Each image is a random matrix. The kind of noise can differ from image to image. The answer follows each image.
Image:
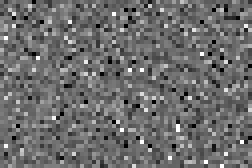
heavy tails
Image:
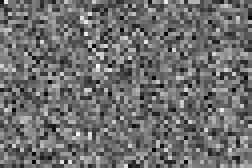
independent entries
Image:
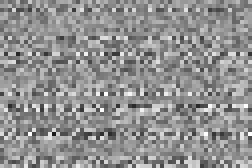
rows of uneven size
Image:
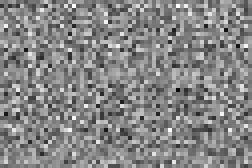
low rank plus noise
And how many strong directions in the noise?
three or four
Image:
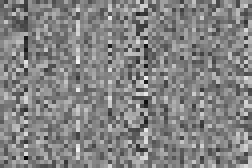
columns of uneven size
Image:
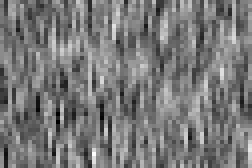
streaked along the columns
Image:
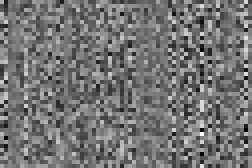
columns of uneven size
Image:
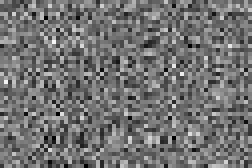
low rank plus noise
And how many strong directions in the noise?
three or four
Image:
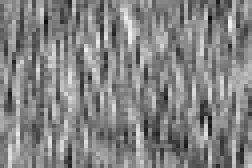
streaked along the columns
